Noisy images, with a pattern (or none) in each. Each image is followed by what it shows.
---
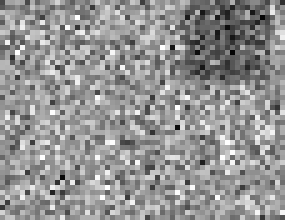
one block
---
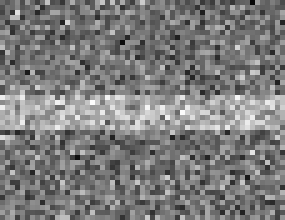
one band of rows
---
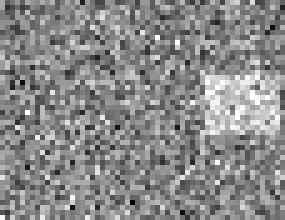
one block
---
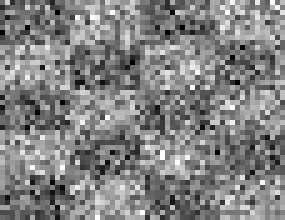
a checkerboard
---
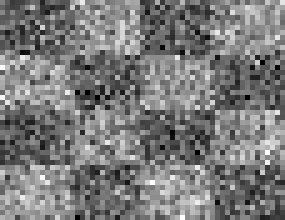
a checkerboard
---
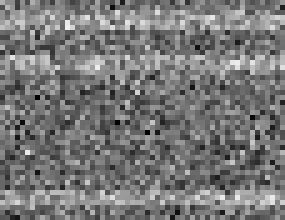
bands of rows
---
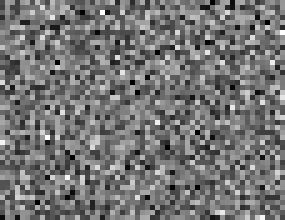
only noise
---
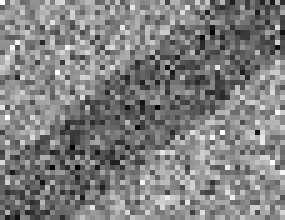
a diagonal band
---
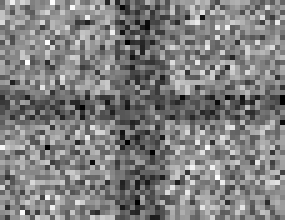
bands of rows crossing bands of columns
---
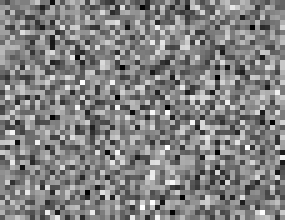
only noise
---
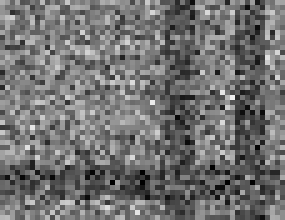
bands of rows crossing bands of columns
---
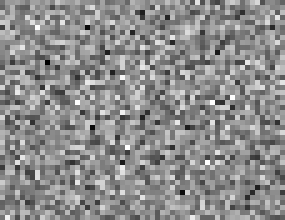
only noise
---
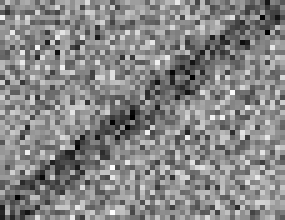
a diagonal band
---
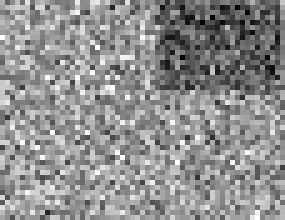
one block
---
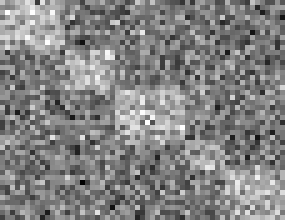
blocks along the diagonal
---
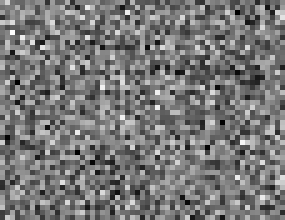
only noise
